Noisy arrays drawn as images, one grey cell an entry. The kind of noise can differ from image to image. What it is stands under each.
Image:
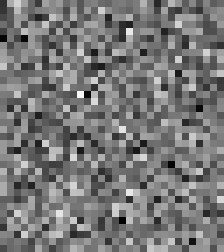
independent entries
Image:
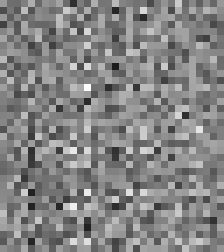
low rank plus noise
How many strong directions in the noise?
one
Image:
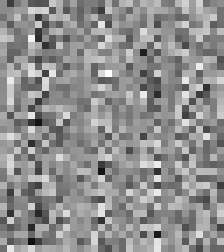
columns of uneven size
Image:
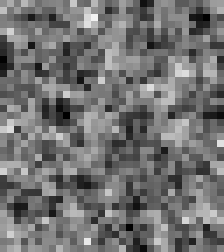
blotchy
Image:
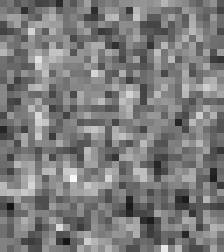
blotchy
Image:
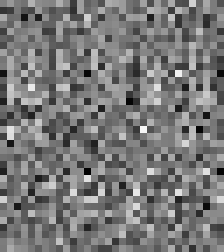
low rank plus noise
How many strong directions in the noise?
two
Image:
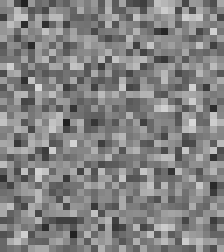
low rank plus noise
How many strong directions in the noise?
three or four
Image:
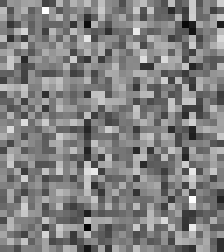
columns of uneven size
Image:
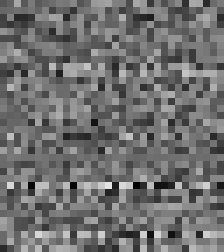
rows of uneven size
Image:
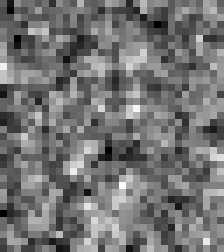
blotchy
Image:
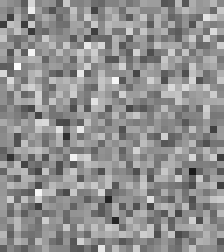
independent entries
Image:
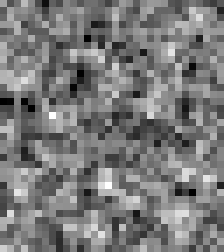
blotchy
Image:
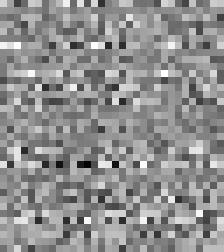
rows of uneven size
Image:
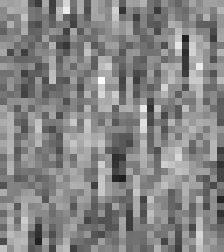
streaked along the columns
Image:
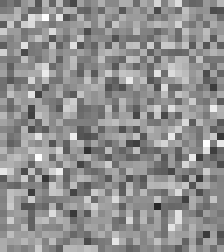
low rank plus noise
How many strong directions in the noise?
five to eight
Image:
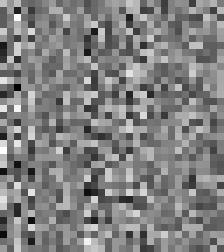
columns of uneven size
